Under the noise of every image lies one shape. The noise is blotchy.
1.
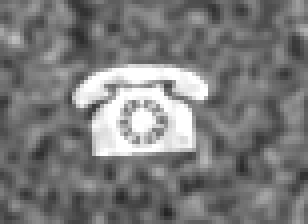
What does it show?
light telephone, centre
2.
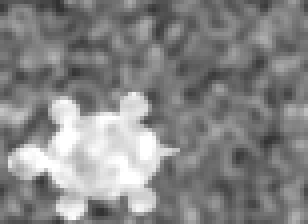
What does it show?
light turtle
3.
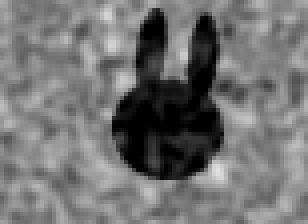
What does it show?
dark rabbit's head
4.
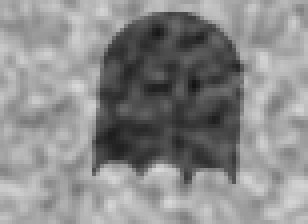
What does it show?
dark ghost
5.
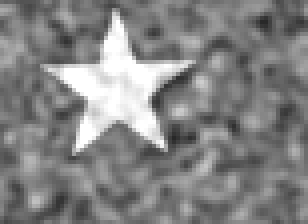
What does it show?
light star
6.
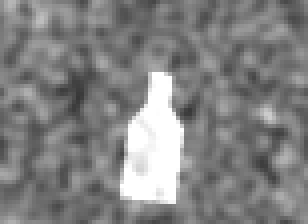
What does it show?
light bottle
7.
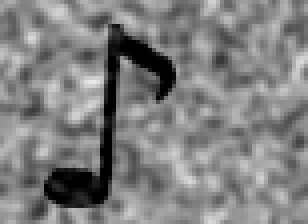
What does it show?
dark musical note
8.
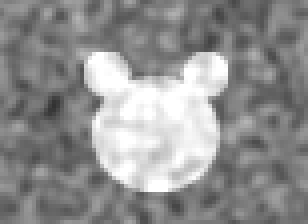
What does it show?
light bear's head
